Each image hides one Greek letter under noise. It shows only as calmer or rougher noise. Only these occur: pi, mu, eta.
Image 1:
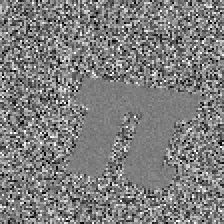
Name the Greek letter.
pi
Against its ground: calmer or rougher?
calmer
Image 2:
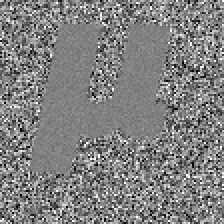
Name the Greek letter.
mu
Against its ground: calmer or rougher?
calmer
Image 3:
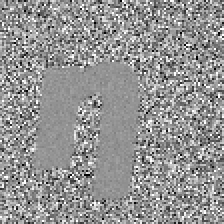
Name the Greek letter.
eta
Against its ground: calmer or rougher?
calmer
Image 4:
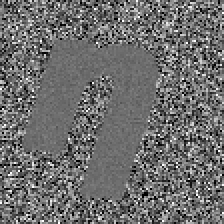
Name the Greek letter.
eta
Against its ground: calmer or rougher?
calmer
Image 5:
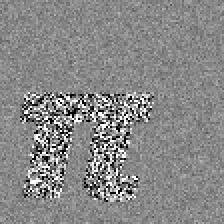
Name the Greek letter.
pi
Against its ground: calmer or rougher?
rougher
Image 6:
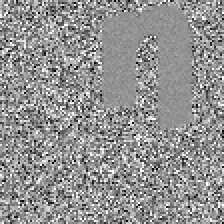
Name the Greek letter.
eta
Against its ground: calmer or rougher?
calmer
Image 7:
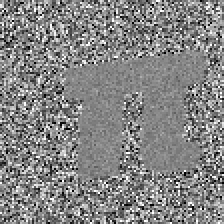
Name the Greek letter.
pi
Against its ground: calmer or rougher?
calmer
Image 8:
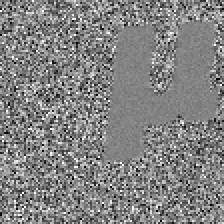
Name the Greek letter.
mu
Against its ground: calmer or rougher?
calmer
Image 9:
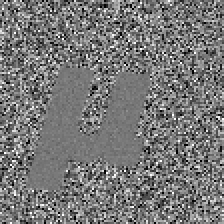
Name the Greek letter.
mu
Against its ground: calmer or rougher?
calmer
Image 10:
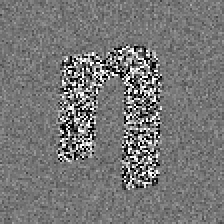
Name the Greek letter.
eta
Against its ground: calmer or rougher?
rougher
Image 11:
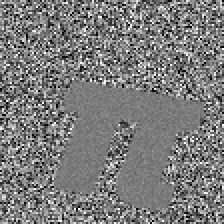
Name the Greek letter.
pi
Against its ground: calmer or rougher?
calmer
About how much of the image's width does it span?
two thirds
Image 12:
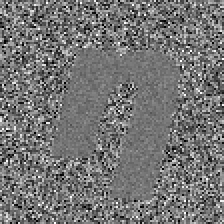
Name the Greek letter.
eta
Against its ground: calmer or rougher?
calmer
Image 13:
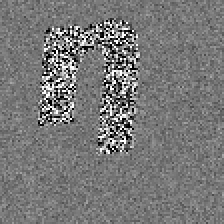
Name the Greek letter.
eta
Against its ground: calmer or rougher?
rougher
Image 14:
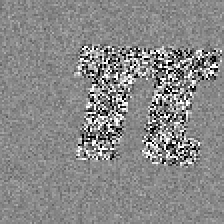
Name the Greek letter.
pi
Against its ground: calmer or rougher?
rougher
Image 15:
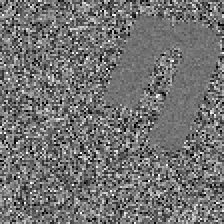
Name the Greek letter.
eta
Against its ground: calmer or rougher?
calmer
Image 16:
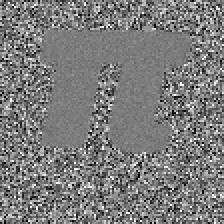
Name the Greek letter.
pi
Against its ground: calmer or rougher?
calmer
